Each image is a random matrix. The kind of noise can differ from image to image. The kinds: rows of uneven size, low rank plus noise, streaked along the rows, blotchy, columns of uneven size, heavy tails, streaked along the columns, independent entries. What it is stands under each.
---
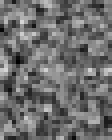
blotchy
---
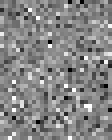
heavy tails
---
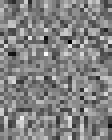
low rank plus noise
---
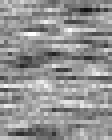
streaked along the rows
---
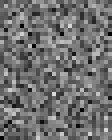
independent entries
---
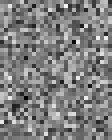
independent entries
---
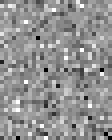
heavy tails
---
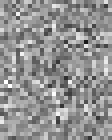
low rank plus noise
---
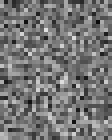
independent entries
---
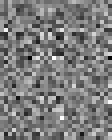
low rank plus noise
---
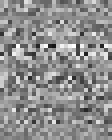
rows of uneven size
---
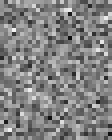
independent entries
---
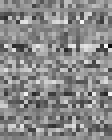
rows of uneven size
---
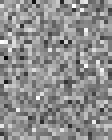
independent entries
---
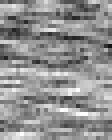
streaked along the rows
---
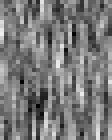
streaked along the columns
